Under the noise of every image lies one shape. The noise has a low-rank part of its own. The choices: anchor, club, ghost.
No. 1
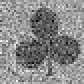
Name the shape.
club
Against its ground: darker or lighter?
darker
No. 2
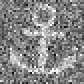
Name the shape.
anchor
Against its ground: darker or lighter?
lighter
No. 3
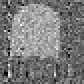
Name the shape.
ghost
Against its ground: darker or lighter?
lighter
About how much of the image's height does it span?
two thirds
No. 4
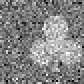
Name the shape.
club
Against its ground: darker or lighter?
lighter
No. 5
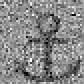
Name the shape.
anchor
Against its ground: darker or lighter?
darker
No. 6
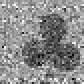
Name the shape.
club
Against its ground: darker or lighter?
darker
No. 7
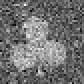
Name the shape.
club
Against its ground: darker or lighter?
lighter
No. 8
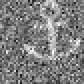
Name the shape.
anchor
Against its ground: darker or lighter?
lighter
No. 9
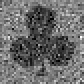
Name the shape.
club
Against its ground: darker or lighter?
darker
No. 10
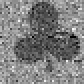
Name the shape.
club
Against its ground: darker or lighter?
darker
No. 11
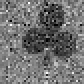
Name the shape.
club
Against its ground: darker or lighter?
darker
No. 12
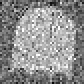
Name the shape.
ghost
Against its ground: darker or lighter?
lighter
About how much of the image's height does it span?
nearly all
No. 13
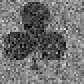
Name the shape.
club
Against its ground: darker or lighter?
darker
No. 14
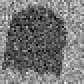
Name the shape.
ghost
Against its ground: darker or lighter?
darker
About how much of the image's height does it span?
nearly all
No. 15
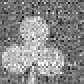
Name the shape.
club
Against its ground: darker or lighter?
lighter
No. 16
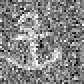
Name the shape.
anchor
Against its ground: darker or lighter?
lighter
